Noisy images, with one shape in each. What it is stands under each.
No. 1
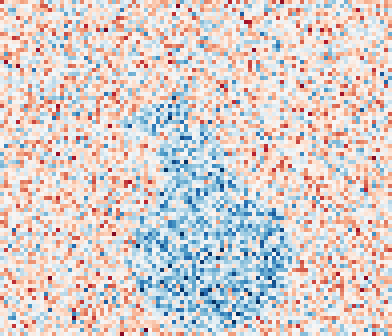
blue pear
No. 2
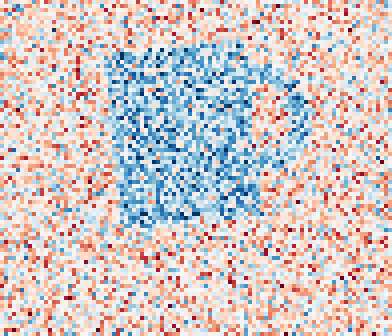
blue cup
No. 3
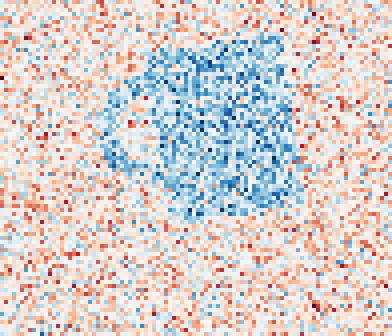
blue cup
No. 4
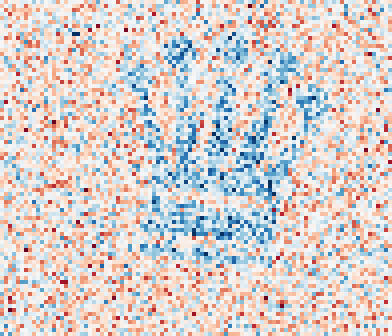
blue chess queen
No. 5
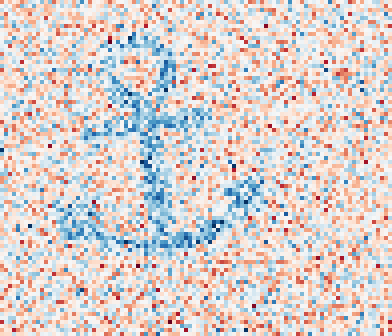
blue anchor
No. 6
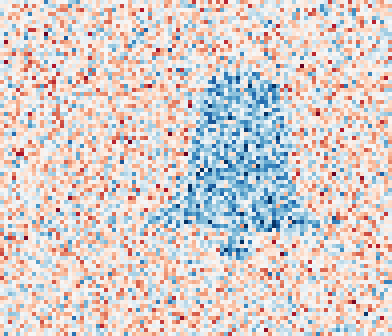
blue bell
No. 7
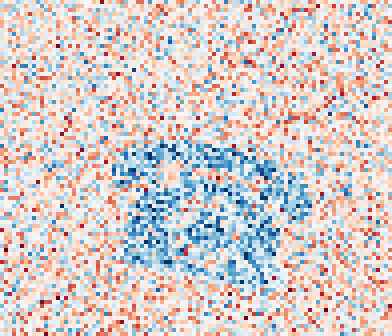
blue telephone
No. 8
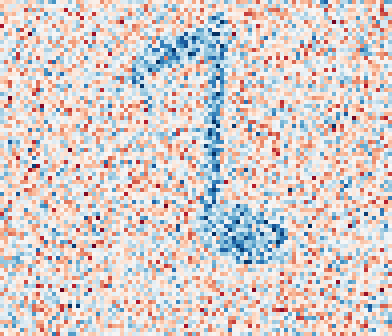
blue musical note
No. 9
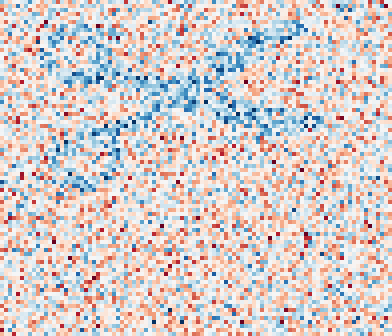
blue pair of scissors
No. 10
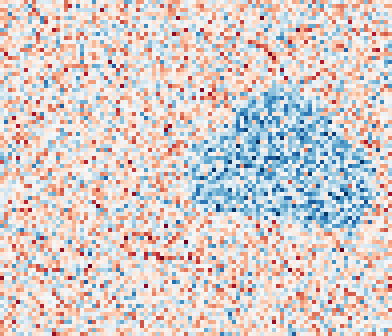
blue cloud
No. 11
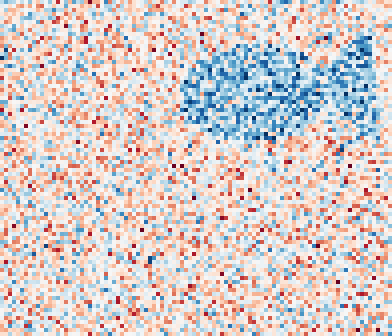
blue fish
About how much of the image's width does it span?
half
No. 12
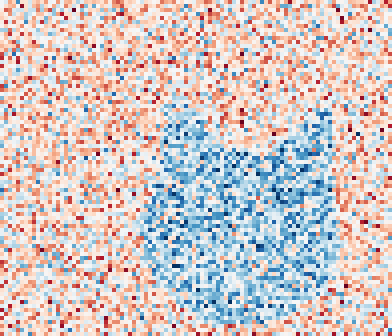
blue cat's head
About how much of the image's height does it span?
two thirds
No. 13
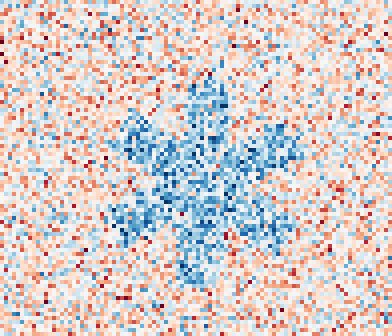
blue asterisk
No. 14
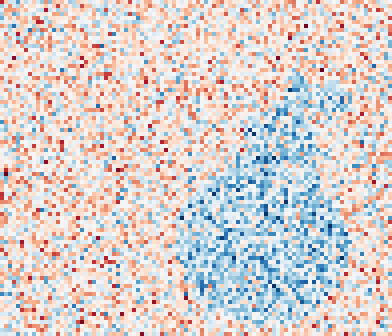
blue pear
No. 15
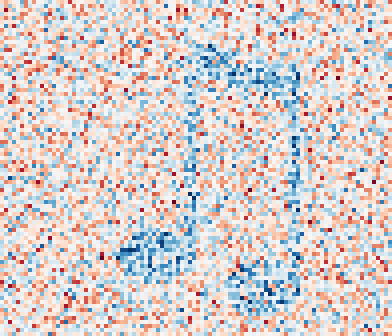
blue pair of musical notes
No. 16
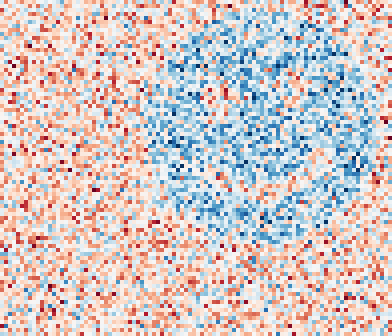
blue smiling face
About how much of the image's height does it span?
two thirds
